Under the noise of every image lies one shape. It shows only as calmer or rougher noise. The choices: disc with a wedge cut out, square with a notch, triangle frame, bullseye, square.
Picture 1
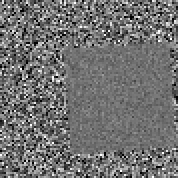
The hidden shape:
square
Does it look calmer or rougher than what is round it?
calmer
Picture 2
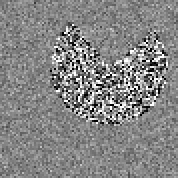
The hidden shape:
disc with a wedge cut out
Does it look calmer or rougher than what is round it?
rougher
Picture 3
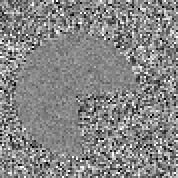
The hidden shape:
disc with a wedge cut out
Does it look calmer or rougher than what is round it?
calmer
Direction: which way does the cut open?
down and right
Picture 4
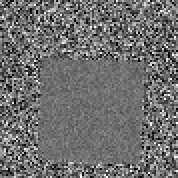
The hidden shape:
square
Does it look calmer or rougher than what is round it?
calmer
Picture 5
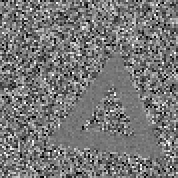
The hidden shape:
triangle frame
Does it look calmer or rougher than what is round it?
calmer
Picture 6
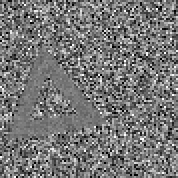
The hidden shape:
triangle frame
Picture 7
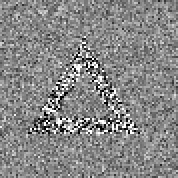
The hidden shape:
triangle frame
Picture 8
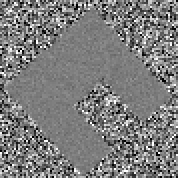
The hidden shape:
square with a notch
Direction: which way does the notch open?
down and right
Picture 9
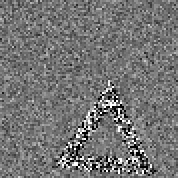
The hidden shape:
triangle frame
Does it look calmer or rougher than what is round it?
rougher
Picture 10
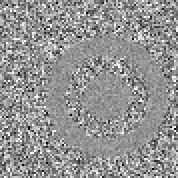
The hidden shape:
bullseye
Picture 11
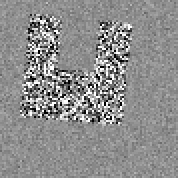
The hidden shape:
square with a notch
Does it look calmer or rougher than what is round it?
rougher
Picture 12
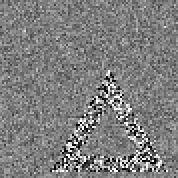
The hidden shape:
triangle frame
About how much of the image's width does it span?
two thirds
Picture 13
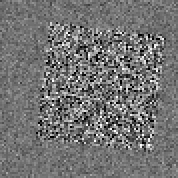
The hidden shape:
square
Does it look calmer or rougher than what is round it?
rougher
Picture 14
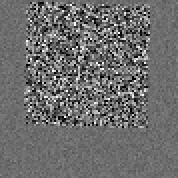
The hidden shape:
square
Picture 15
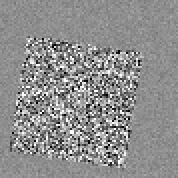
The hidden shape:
square
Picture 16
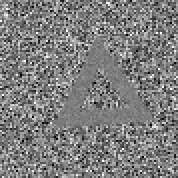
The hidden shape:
triangle frame
